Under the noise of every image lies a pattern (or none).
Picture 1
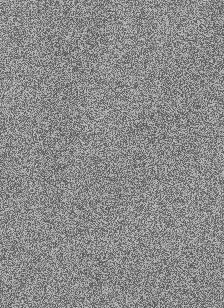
spokes from one point
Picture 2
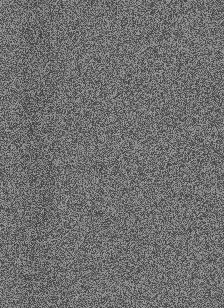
one vertical stripe
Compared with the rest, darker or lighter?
darker
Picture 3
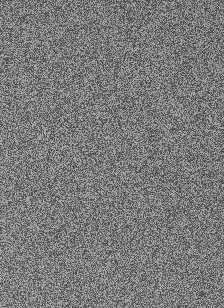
a smooth slope
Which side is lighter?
bottom left
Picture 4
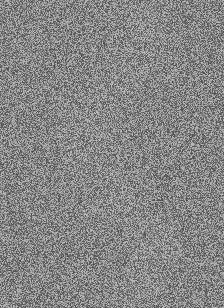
a wavy band
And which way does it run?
top to bottom
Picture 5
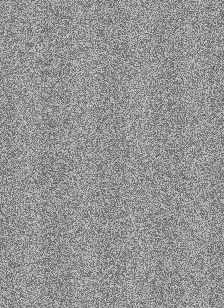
vertical stripes
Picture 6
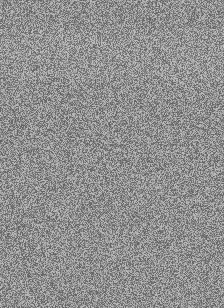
one horizontal stripe
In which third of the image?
top
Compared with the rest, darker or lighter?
lighter
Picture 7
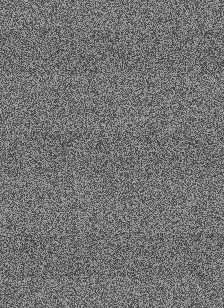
horizontal stripes
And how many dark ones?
3
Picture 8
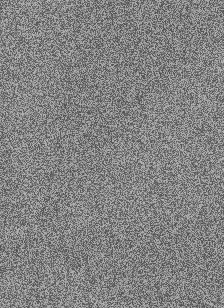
spokes from one point
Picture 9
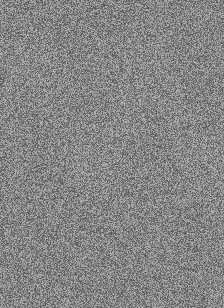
a wavy band
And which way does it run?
left to right
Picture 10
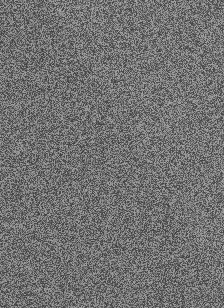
a sharp edge
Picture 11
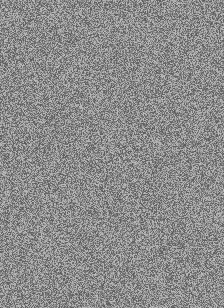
only noise
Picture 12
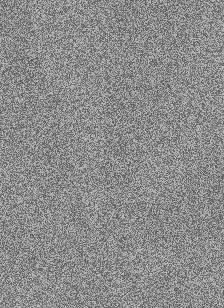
spokes from one point
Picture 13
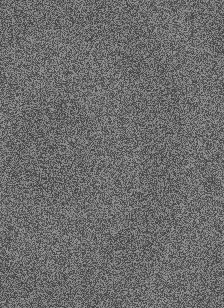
rings round one point
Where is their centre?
middle left
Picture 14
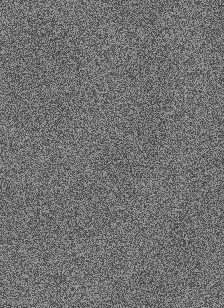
rings round one point
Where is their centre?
top left
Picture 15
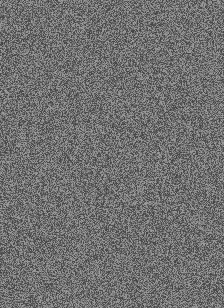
only noise
